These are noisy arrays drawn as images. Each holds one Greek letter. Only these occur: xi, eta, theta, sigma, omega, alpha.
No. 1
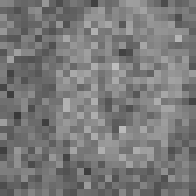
theta
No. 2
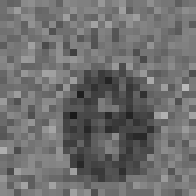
theta
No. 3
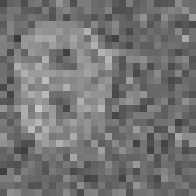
theta
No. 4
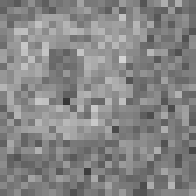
sigma
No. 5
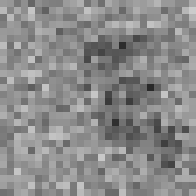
xi
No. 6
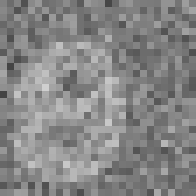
theta
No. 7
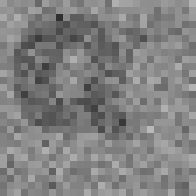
alpha
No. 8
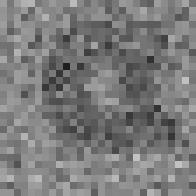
alpha
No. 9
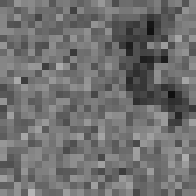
xi
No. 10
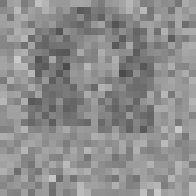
omega
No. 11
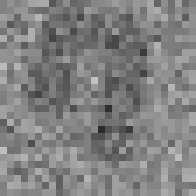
eta
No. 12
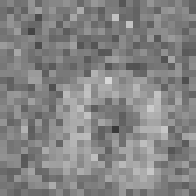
omega
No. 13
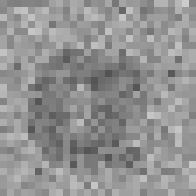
alpha
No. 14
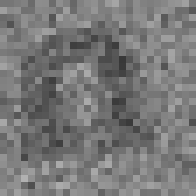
omega
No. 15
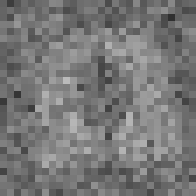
omega
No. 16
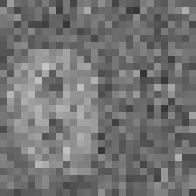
theta
